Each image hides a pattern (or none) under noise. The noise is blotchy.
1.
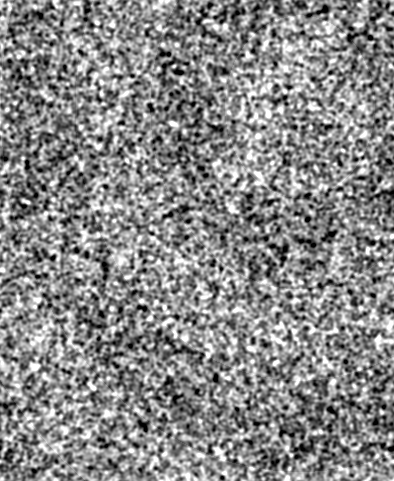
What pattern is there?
rings round one point
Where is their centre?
top right
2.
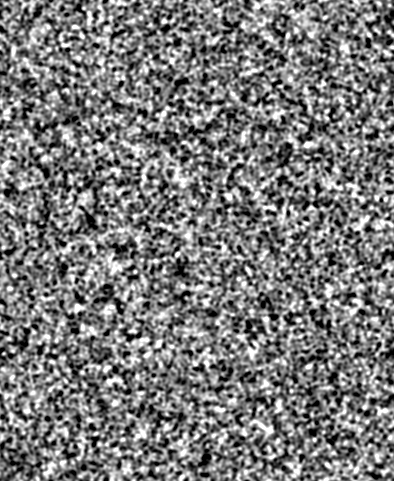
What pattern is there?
only noise
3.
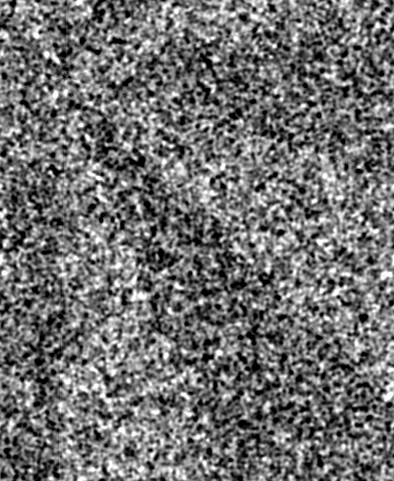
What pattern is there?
spokes from one point
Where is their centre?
top left
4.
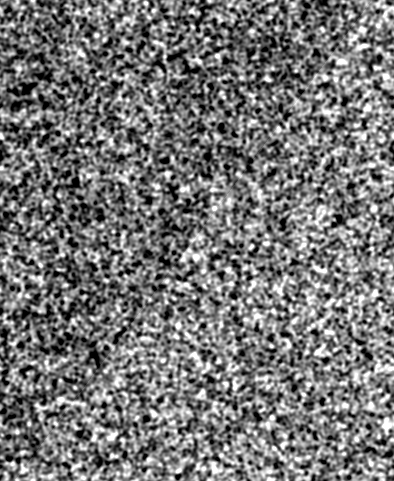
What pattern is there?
a sharp edge
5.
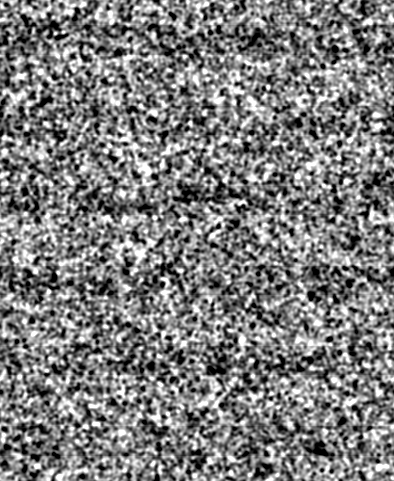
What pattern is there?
horizontal stripes
